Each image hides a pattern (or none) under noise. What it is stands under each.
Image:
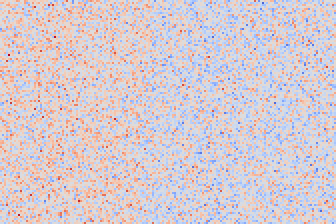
a sharp edge
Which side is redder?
left
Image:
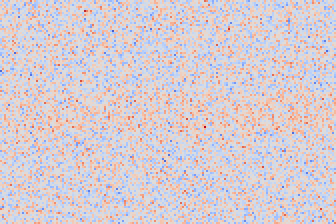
one horizontal stripe
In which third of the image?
middle
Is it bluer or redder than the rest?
redder
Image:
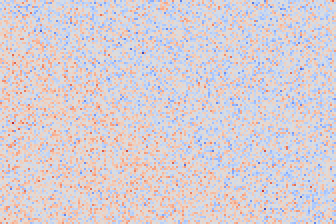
a sharp edge
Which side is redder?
bottom left
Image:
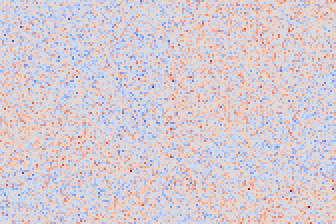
spokes from one point
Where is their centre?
bottom middle
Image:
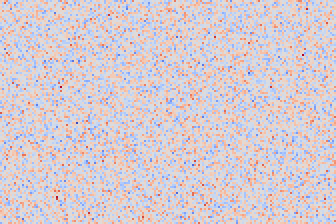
only noise
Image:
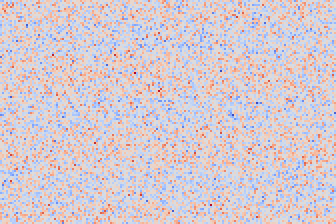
horizontal stripes
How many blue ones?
3
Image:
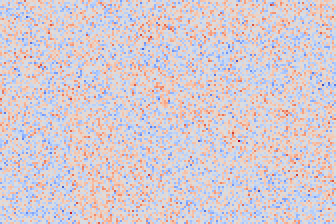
spokes from one point
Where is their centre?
top left
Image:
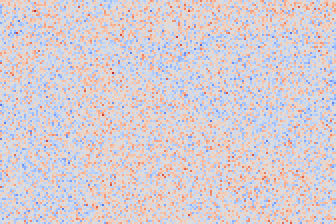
spokes from one point
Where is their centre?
top left
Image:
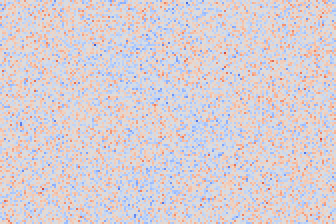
a wavy band
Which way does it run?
top to bottom
